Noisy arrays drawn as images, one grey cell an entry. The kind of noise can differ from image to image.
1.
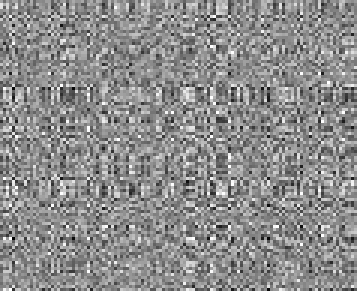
low rank plus noise
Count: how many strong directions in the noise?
two
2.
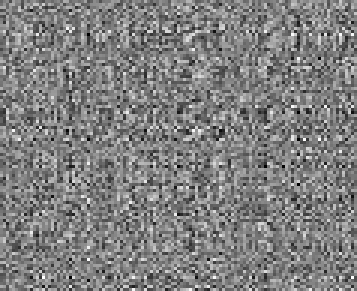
low rank plus noise
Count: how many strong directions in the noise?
three or four
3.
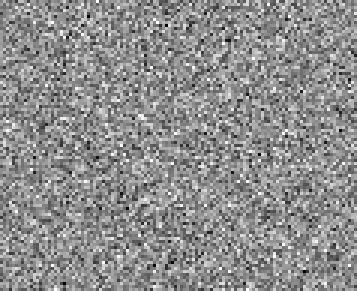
independent entries
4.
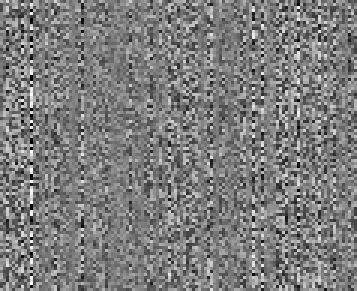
columns of uneven size
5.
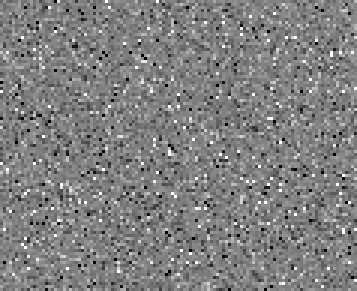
heavy tails
